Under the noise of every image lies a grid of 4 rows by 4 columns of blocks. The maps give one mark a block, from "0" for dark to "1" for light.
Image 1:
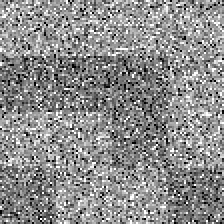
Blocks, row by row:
1111
0001
1101
0110
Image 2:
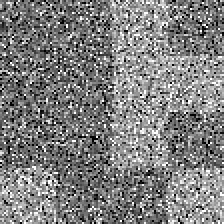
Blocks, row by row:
0010
0011
0010
1001
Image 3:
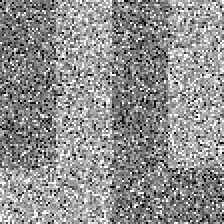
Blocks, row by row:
0101
0101
0101
1100
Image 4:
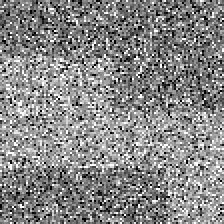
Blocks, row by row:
0000
1100
1111
0001
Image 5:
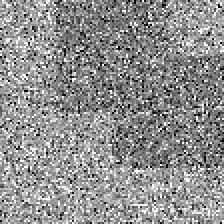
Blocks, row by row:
1001
1000
1100
1111
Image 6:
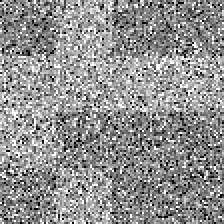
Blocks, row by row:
0100
1111
1000
0100
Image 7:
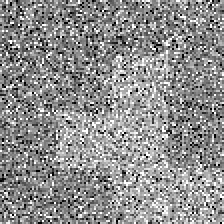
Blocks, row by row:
0000
0010
0110
0011
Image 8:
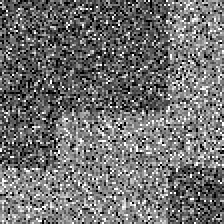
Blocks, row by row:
0001
0001
0111
1110
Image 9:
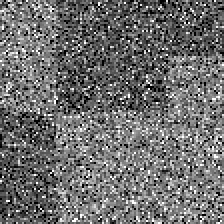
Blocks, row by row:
1000
1001
0111
0111
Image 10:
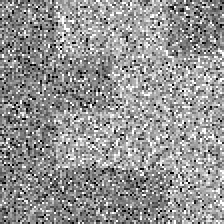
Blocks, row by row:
0110
0011
0111
0001
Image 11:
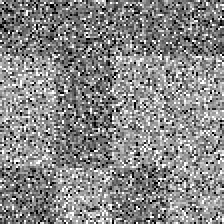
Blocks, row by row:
0000
1011
1011
0101
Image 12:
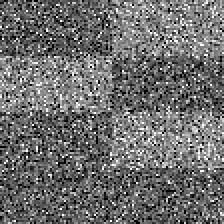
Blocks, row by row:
0011
1100
0011
0000
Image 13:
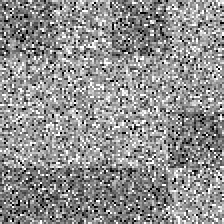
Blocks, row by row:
0101
1111
1110
0001
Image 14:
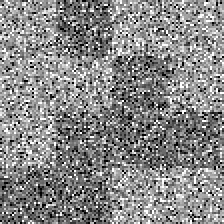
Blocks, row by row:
1011
1101
1000
0011
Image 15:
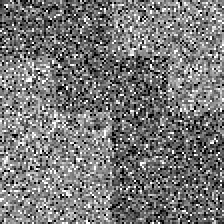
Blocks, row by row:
0011
1001
1100
1100
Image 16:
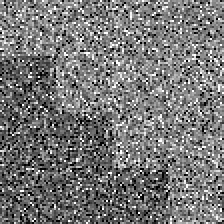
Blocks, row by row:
1111
0111
0011
0001
